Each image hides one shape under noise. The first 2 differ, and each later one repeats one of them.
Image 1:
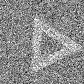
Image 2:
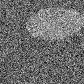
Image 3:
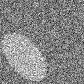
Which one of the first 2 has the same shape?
2
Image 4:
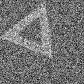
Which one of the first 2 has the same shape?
1
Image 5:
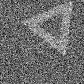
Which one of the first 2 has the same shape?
1
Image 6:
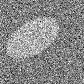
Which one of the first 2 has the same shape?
2
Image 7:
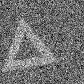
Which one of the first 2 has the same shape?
1
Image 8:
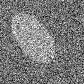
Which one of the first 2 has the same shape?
2
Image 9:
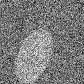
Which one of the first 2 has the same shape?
2
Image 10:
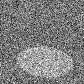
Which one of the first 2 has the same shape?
2
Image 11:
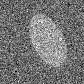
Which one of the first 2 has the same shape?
2
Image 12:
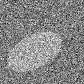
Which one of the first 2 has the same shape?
2
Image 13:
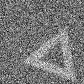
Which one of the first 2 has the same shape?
1
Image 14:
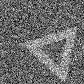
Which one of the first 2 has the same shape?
1
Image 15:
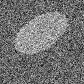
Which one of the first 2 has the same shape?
2
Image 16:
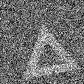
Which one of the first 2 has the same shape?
1
